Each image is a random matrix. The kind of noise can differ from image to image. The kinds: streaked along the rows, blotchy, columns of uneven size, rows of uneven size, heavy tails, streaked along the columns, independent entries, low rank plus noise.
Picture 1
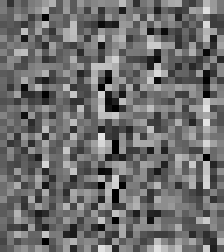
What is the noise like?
columns of uneven size
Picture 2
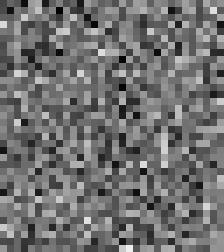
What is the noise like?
independent entries
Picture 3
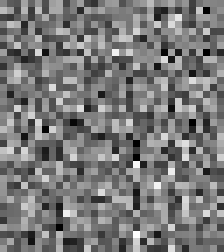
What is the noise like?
low rank plus noise
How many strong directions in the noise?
two
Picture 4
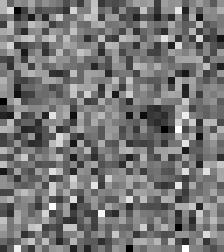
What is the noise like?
low rank plus noise
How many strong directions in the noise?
two
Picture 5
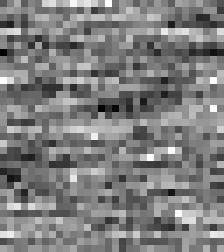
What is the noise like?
streaked along the rows
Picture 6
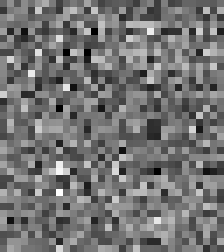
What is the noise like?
low rank plus noise
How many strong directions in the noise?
three or four
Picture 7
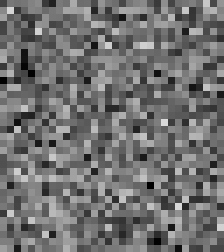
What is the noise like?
independent entries
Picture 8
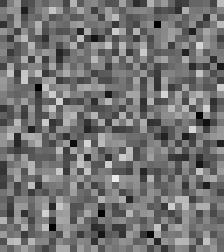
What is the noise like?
independent entries
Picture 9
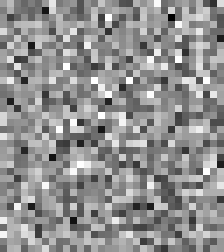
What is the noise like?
independent entries
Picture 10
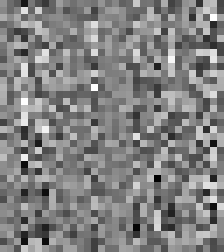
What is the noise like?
columns of uneven size
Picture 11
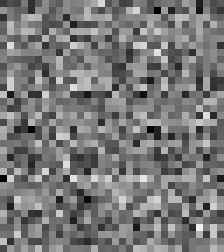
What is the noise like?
low rank plus noise
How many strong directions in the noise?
two
